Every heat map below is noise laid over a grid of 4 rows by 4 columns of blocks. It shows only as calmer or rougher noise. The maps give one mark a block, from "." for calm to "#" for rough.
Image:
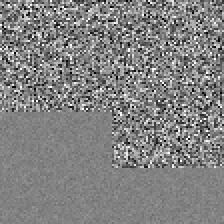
# # # #
# # # #
. . # #
. . . .
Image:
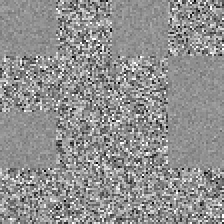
. # . #
# # # .
. # # .
# # # #
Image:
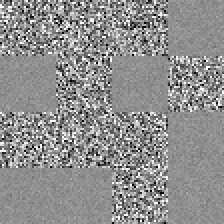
# # # .
. # . #
# # # .
. . # .
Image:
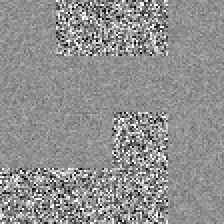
. # # .
. . . .
. . # .
# # # .
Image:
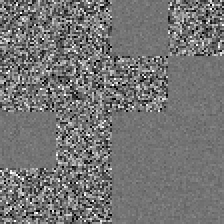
# # . #
# # # .
. # . .
# # . .
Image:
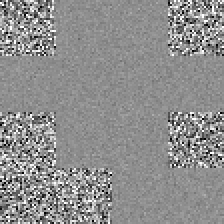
# . . #
. . . .
# . . #
# # . .
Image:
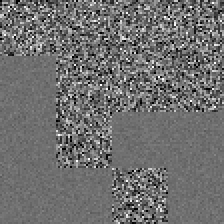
# # # #
. # # #
. # . .
. . # .
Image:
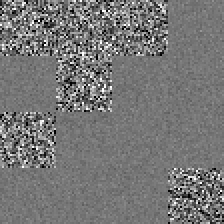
# # # .
. # . .
# . . .
. . . #
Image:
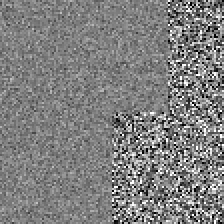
. . . #
. . . #
. . # #
. . # #
